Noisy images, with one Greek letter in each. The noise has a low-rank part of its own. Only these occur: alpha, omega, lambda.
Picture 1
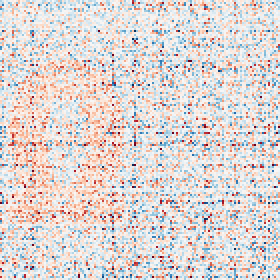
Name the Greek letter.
omega
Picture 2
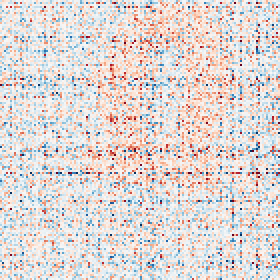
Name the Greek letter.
omega
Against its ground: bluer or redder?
redder
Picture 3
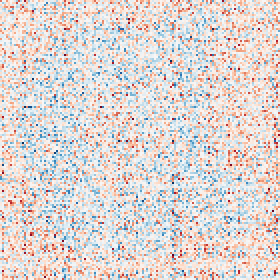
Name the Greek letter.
alpha
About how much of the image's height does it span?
nearly all
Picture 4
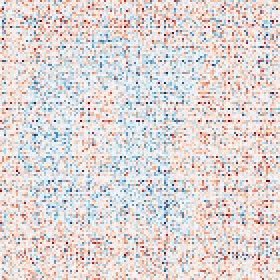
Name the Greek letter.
alpha
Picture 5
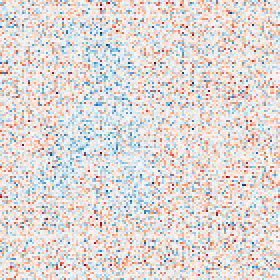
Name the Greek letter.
lambda
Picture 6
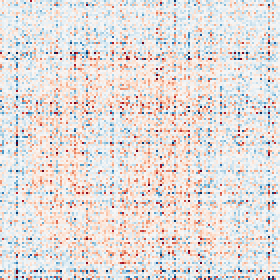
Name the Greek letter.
alpha
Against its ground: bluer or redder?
redder
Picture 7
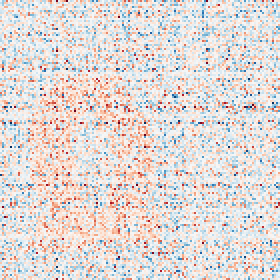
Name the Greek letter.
omega
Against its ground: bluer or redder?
redder
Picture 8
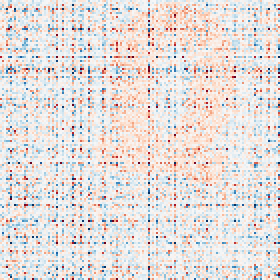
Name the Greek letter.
omega
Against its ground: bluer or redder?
redder
